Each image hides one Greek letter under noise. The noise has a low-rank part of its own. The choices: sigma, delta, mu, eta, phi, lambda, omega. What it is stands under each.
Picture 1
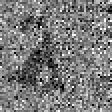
lambda
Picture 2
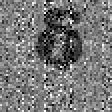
delta
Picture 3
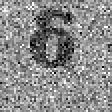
delta
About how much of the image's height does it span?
half
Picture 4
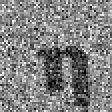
eta
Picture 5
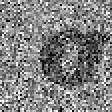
sigma
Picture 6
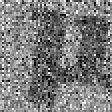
mu
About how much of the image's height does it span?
nearly all
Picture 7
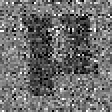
mu
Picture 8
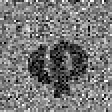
phi
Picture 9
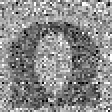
omega
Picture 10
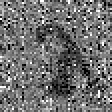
lambda
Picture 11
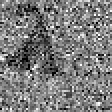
lambda
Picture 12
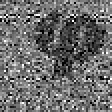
phi
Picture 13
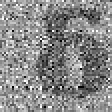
delta
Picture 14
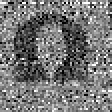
omega
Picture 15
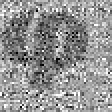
phi
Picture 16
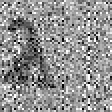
lambda
